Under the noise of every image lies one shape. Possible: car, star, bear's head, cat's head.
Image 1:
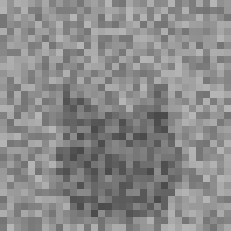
cat's head
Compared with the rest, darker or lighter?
darker
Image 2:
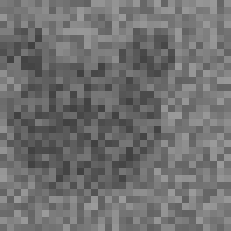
bear's head
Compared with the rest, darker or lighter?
darker
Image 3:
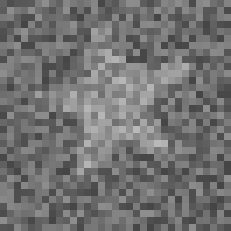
star
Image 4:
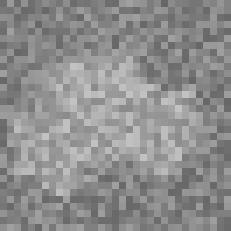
car
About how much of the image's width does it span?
nearly all
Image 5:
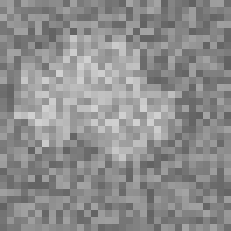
car
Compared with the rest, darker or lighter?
lighter
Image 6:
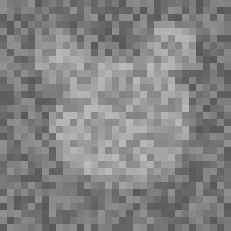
bear's head
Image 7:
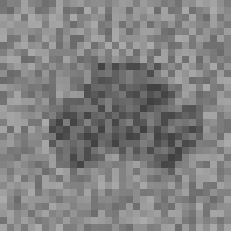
car
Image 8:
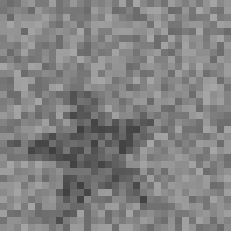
star
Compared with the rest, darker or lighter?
darker
